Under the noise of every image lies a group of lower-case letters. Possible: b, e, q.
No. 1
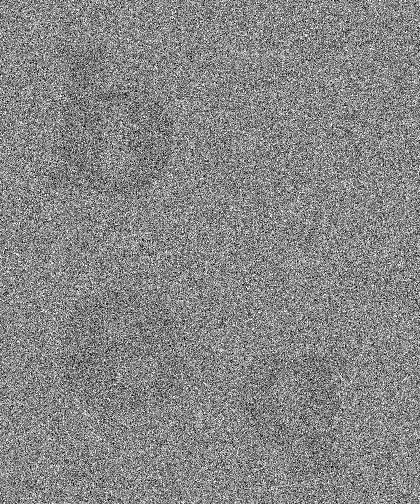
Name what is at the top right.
nothing
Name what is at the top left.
b
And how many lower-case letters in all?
3
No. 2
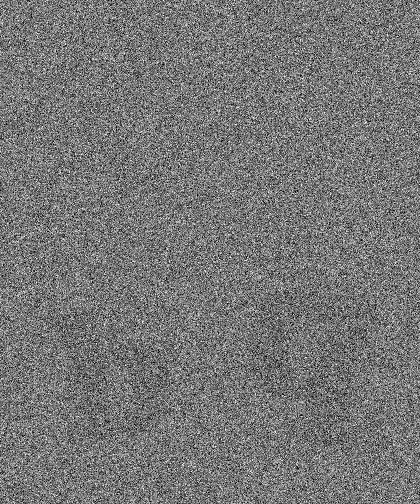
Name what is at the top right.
nothing
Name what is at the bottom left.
b
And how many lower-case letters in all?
2
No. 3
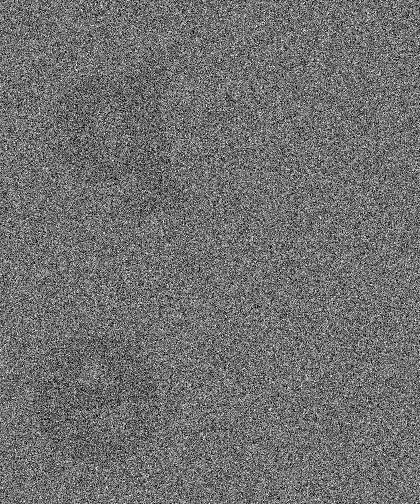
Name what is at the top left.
q
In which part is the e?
bottom left
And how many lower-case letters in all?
2
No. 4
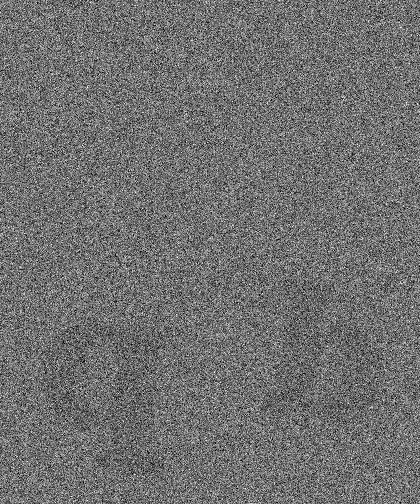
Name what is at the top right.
nothing
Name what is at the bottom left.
q
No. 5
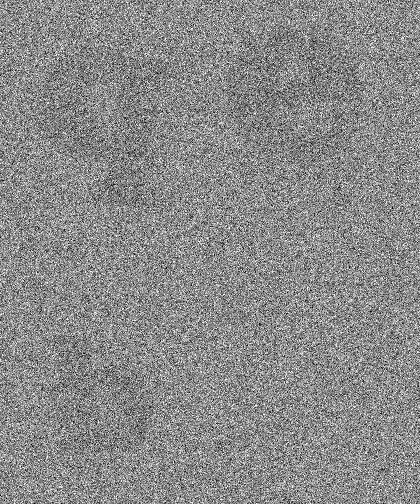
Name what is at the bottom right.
nothing
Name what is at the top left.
q
